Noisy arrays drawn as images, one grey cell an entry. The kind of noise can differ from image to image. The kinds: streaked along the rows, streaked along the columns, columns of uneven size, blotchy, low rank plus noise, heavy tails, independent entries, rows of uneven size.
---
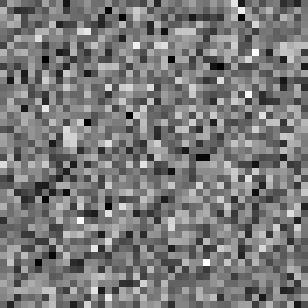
independent entries
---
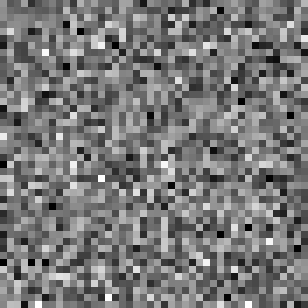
independent entries
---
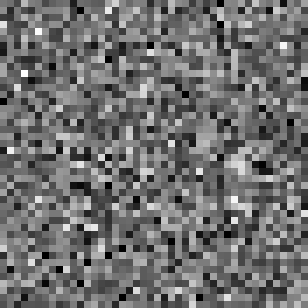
independent entries
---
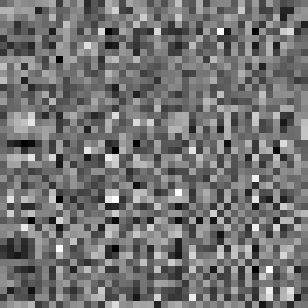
low rank plus noise
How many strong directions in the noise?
one
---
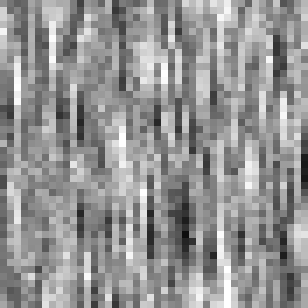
streaked along the columns
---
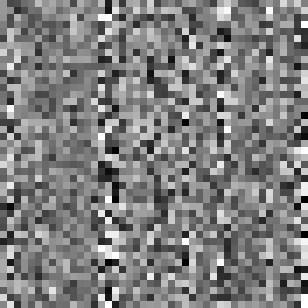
columns of uneven size
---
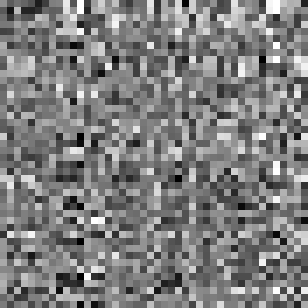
low rank plus noise
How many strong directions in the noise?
three or four
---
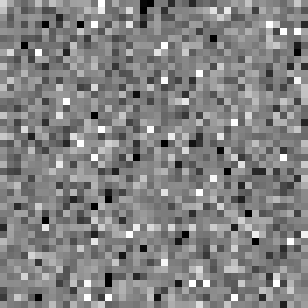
heavy tails
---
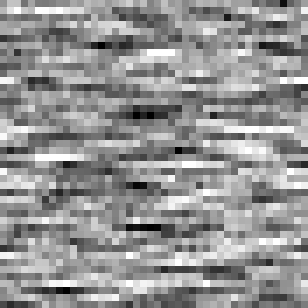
streaked along the rows
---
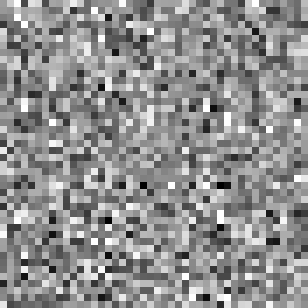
low rank plus noise
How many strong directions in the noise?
five to eight
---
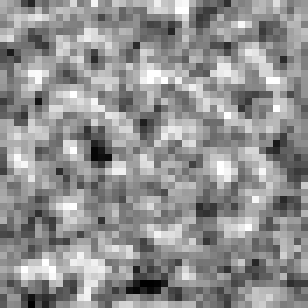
blotchy
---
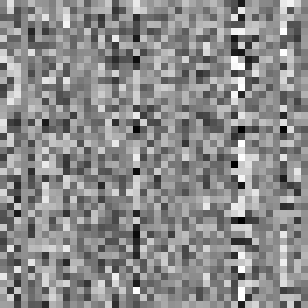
columns of uneven size
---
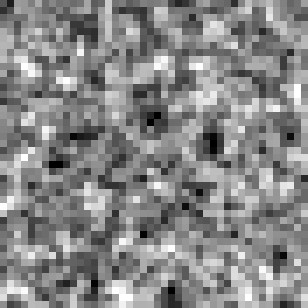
blotchy
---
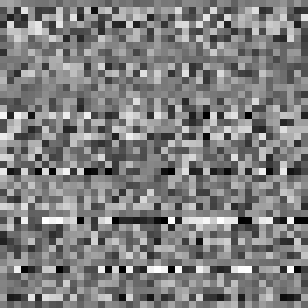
rows of uneven size
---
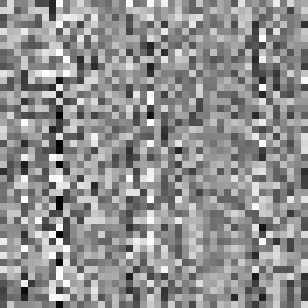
columns of uneven size
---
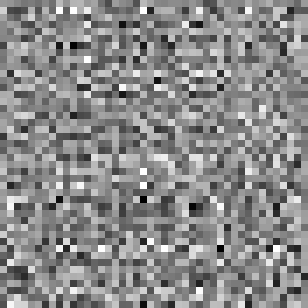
low rank plus noise
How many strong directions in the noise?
two
